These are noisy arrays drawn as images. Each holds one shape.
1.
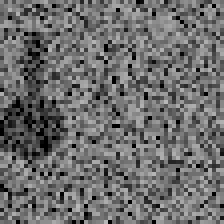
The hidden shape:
lollipop
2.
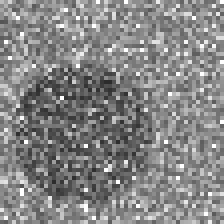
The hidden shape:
disc
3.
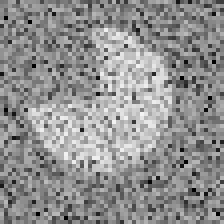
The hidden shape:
disc with a wedge cut out
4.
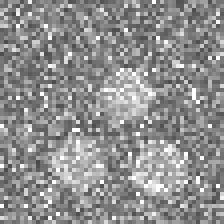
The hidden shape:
three dots
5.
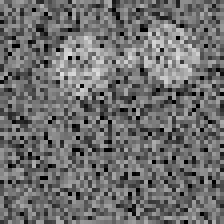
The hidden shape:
dumbbell
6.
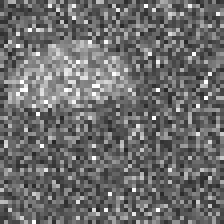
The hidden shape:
half disc
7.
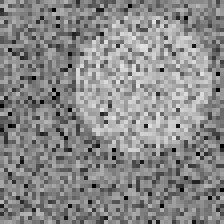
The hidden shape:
disc
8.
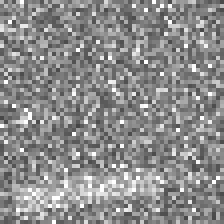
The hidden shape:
bar
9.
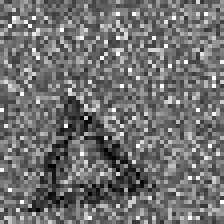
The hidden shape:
triangle frame
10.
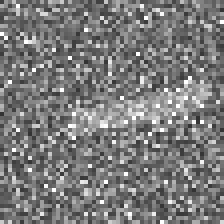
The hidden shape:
bar
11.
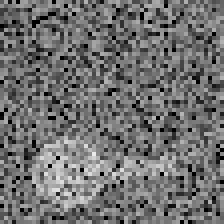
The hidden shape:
lollipop
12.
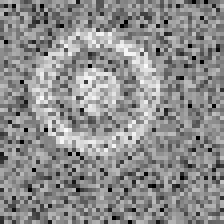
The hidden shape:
bullseye
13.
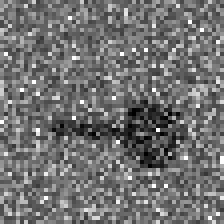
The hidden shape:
lollipop
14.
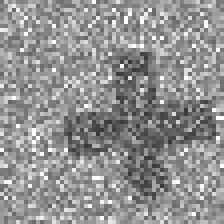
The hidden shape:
cross
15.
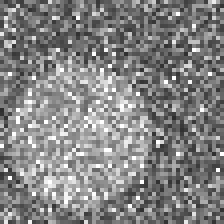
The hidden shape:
disc
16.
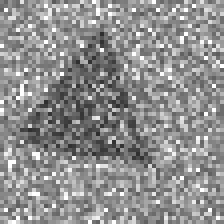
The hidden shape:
triangle
